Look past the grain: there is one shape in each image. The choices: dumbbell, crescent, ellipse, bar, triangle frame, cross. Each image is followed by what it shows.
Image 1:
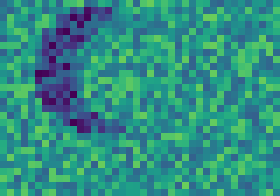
dark crescent
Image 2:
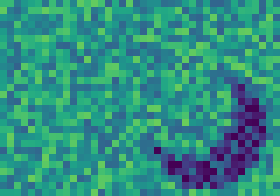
dark crescent
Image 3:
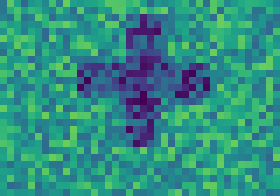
dark cross
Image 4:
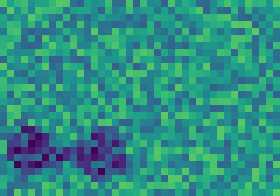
dark dumbbell, bottom left
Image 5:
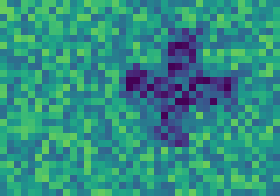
dark cross
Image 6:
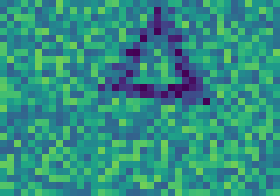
dark triangle frame
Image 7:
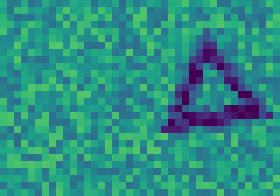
dark triangle frame
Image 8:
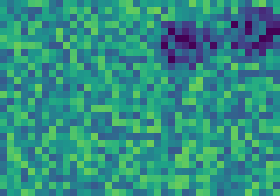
dark dumbbell, top right
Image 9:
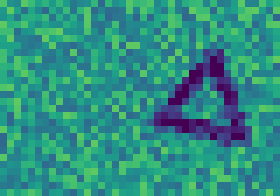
dark triangle frame
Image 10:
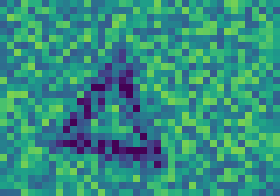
dark triangle frame
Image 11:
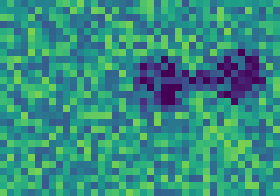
dark dumbbell
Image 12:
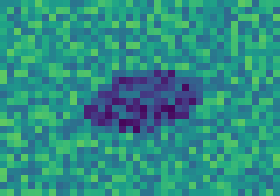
dark ellipse, centre
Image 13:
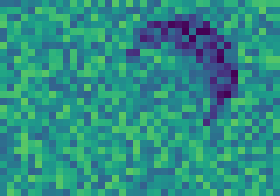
dark crescent
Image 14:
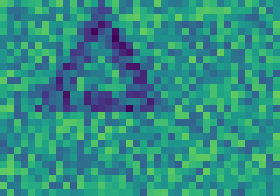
dark triangle frame
